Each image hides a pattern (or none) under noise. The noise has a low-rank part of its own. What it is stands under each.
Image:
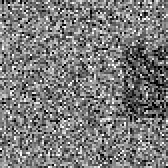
one block
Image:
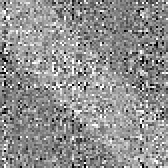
a diagonal band
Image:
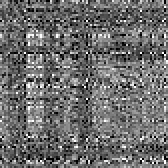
bands of rows crossing bands of columns
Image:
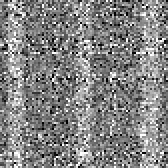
bands of columns
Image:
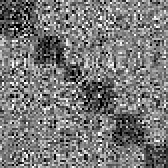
blocks along the diagonal
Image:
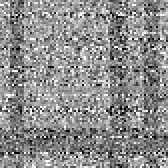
bands of rows crossing bands of columns
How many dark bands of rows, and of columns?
1 and 3
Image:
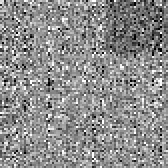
one block
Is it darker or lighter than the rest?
darker
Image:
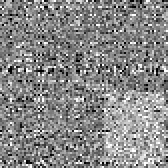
one block
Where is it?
bottom right
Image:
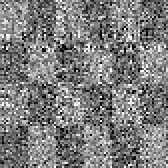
a checkerboard
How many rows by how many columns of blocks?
4 by 6
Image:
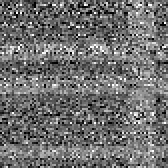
bands of rows crossing bands of columns
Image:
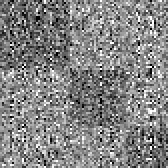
blocks along the diagonal
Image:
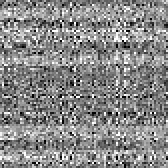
bands of rows
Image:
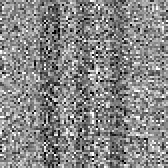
bands of columns
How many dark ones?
3
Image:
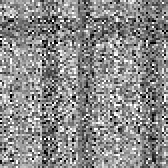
bands of rows crossing bands of columns
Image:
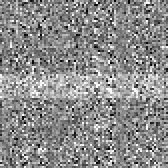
one band of rows
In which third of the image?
middle
